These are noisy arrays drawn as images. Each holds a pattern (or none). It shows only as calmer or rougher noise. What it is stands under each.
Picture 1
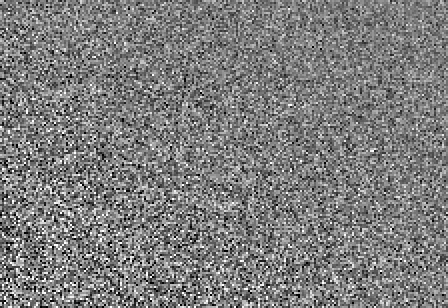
a smooth slope
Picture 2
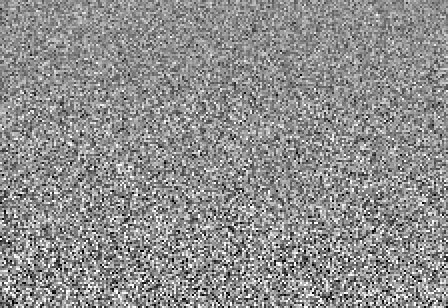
a smooth slope
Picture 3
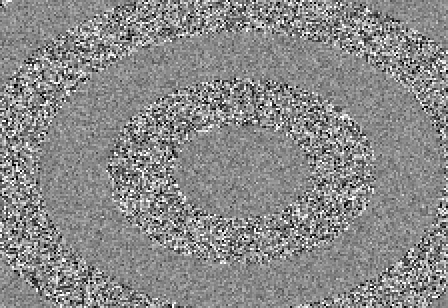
rings round one point
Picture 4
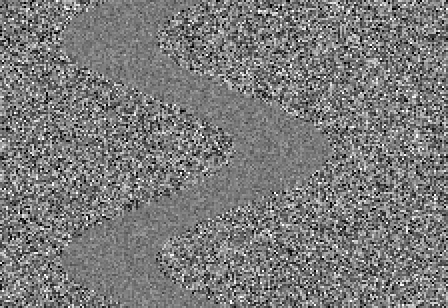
a wavy band
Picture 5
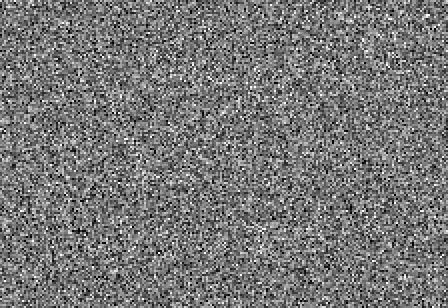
only noise
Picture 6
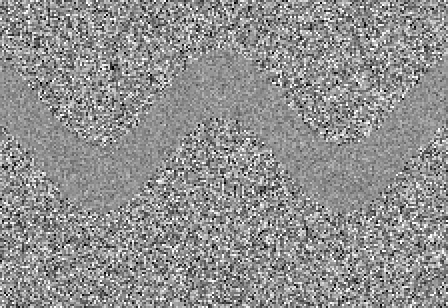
a wavy band
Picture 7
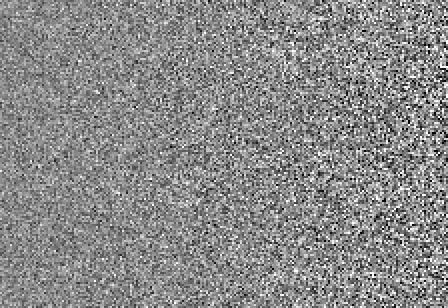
a smooth slope
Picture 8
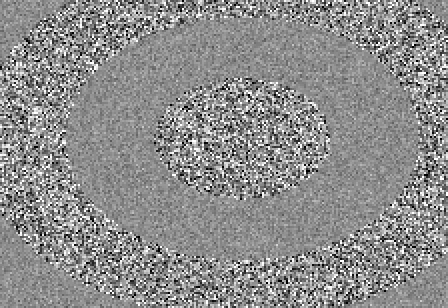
rings round one point
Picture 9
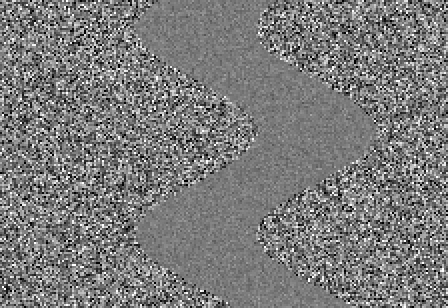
a wavy band
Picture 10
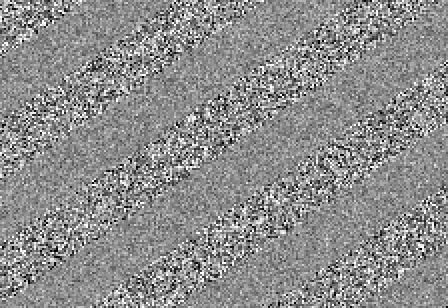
diagonal stripes
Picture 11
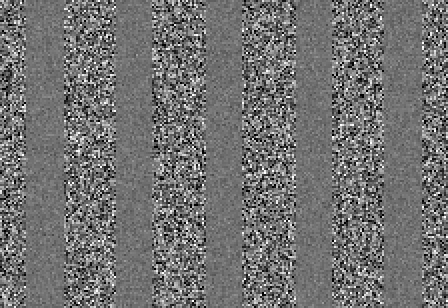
vertical stripes
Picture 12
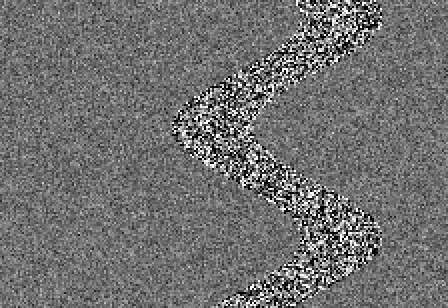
a wavy band
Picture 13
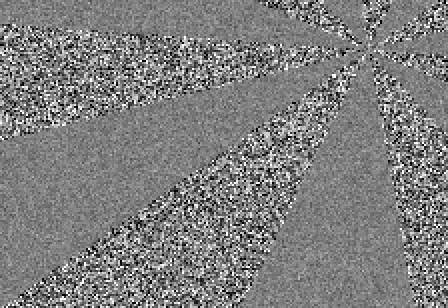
spokes from one point
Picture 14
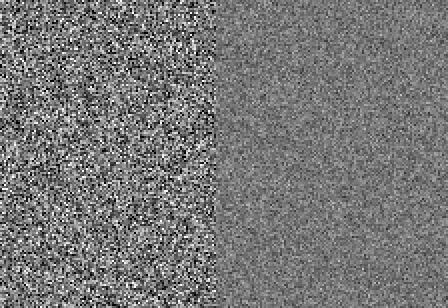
a sharp edge
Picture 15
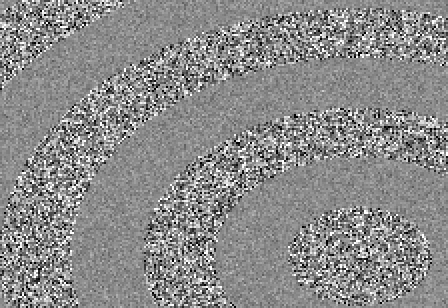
rings round one point
